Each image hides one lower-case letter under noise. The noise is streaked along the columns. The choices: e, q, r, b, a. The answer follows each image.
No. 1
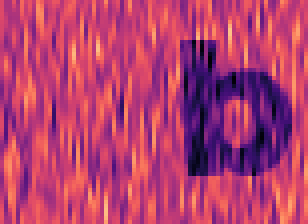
b
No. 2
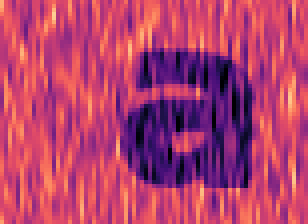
a
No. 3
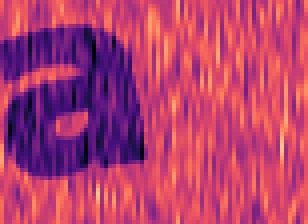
a
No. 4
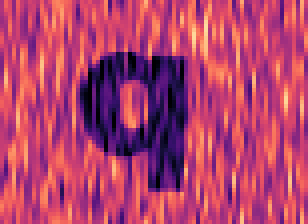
q
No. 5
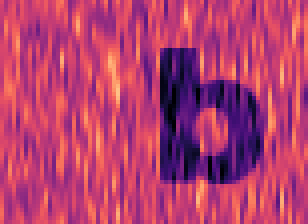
b
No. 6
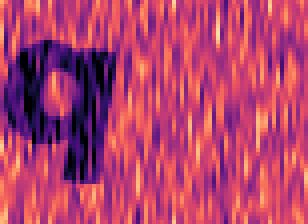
q
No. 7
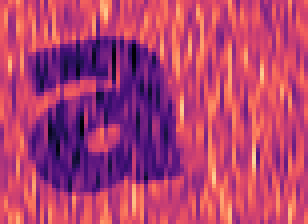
a
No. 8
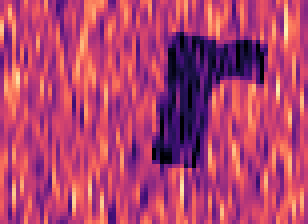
r
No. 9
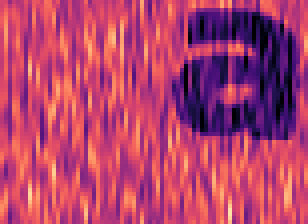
a
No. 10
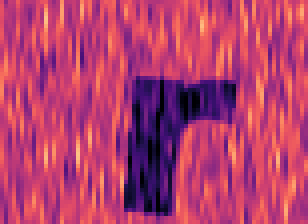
r
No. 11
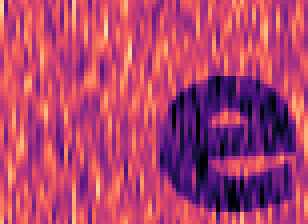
e
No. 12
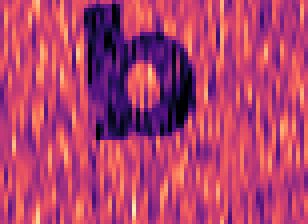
b
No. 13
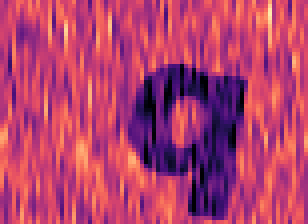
q
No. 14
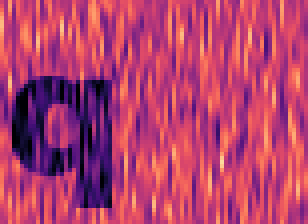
q
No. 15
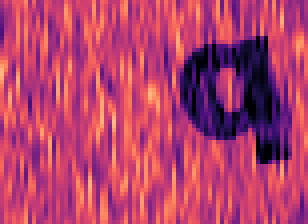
q
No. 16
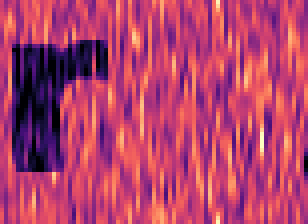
r
